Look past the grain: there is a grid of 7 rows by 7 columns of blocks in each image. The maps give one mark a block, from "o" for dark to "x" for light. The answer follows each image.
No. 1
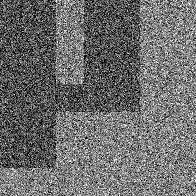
o o x o o x x
o o x o o x x
o o x o o x x
o o o o o x x
o o x x x x x
o o x x x x x
x x x x x x x
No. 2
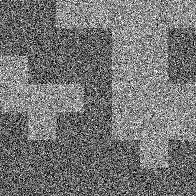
o o x x x x x
o o o o x x o
x o o o x x o
x x x o x x x
o x o o x x x
o o o o o x o
o o o o o o o
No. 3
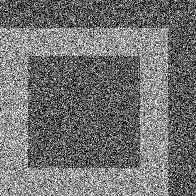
o o o o o o o
x x x x x x o
x o o o o x o
x o o o o x o
x o o o o x o
x o o o o x o
x x x x x x o
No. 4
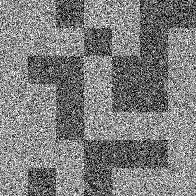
x x o x x o o
x x x o x o x
x o o x o o x
x x o x o o x
x x o x x x x
x x x o o o x
x o x o x x x
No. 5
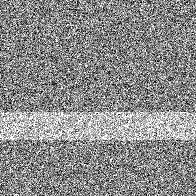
o o o o o o o
o o o o o o o
o o o o o o o
o o o o o o o
x x x x x x x
o o o o o o o
o o o o o o o
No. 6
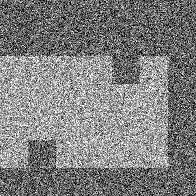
o o o o o o o
o o o o o o o
x x x x o x o
x x x x x x o
x x x x x x o
x o x x x x o
o o o o o o o
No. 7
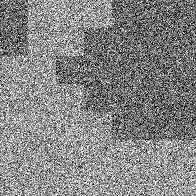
o x x x o o o
o x x o o o o
x x o o o o o
x x x o o o o
x x x x o o o
x x x x x x x
x x x x x x x
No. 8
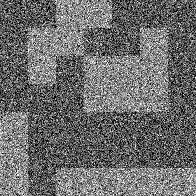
o o x x o o o
o x x o o x o
o x o x x x o
o o o x x x o
x o o o o o o
x o o o o o o
x o x x x x x
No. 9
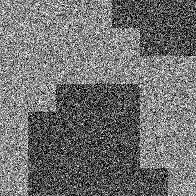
x x x x o o o
x x x x x o o
x x x x x x x
x x o o o x x
x o o o o x x
x o o o o x x
x o o o o o x
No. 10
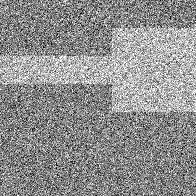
o o o o o o o
o o o o x x x
x x x x x x x
o o o o x x x
o o o o o o o
o o o o o o o
o o o o o o o
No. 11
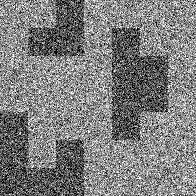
x x o x x x x
x o o x o x x
x x x x o o x
x x x x o o x
o x x x o x x
o x o x x x x
o o o x x x x
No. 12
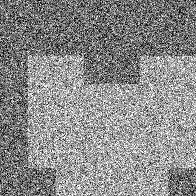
o o o o o o o
o o o o o o o
o x x o o x x
o x x x x x x
o x x x x x x
o x x x x x x
o o x x x x o
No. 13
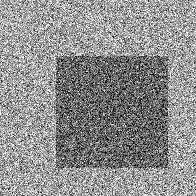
x x x x x x x
x x x x x x x
x x o o o o x
x x o o o o x
x x o o o o x
x x o o o o x
x x x x x x x
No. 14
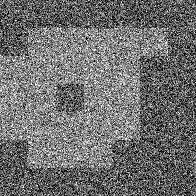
o o o o o o o
o x x x x x o
x x x x x o o
x x o x x o o
x x x x x o o
o x x x o o o
o o o o o o o
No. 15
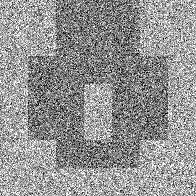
x x o o o x x
x x o o o x x
x o o o o o x
x o o x o o x
x o o x o o x
x x o o o x x
x x x x x x x
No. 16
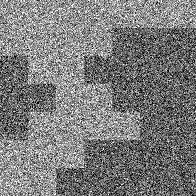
x x x x x x x
x x x x o o o
o x x o o o o
o o x x o o o
o x x x x o o
x x x o o o o
x x o o o o o
